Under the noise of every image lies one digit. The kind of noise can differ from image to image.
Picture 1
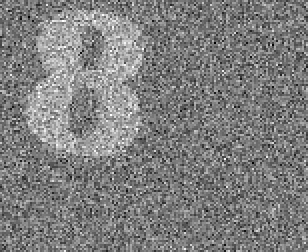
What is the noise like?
low rank plus noise
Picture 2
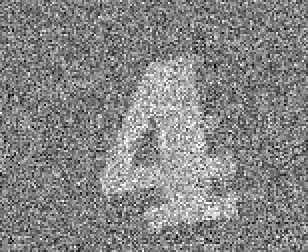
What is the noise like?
low rank plus noise
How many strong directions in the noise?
two
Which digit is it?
4
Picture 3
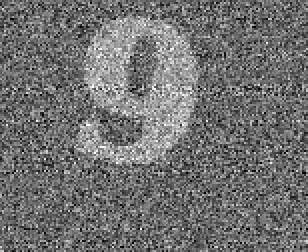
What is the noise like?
rows of uneven size
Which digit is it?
9
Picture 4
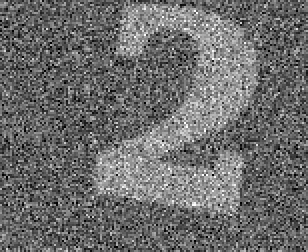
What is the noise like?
low rank plus noise
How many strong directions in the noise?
two
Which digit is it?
2
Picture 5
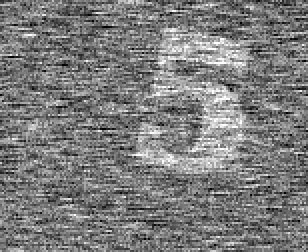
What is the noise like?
streaked along the rows
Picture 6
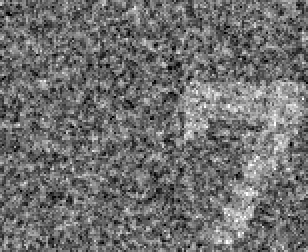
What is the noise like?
blotchy
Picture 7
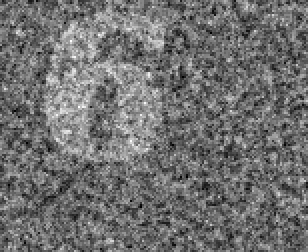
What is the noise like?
blotchy
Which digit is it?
6
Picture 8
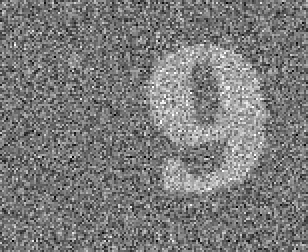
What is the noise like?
low rank plus noise
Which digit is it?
9
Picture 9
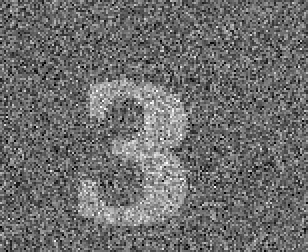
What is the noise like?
low rank plus noise
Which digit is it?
3
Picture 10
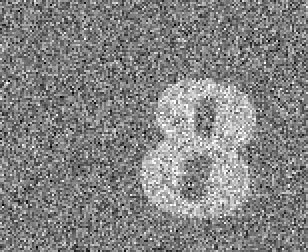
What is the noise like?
independent entries
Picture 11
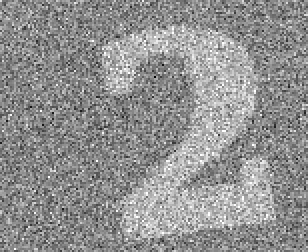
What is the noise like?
independent entries
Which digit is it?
2
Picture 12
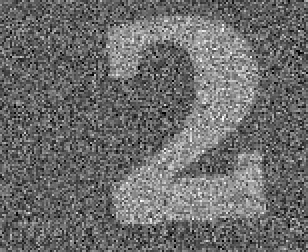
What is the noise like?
low rank plus noise
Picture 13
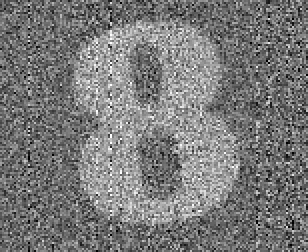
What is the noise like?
columns of uneven size
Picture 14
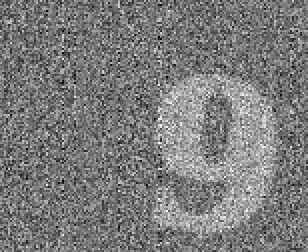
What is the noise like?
columns of uneven size
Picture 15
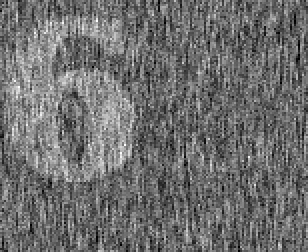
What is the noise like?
streaked along the columns
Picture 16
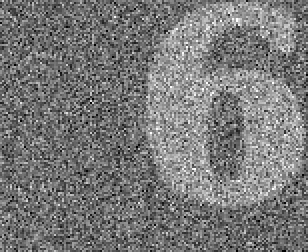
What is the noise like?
low rank plus noise
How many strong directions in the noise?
one
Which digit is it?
6
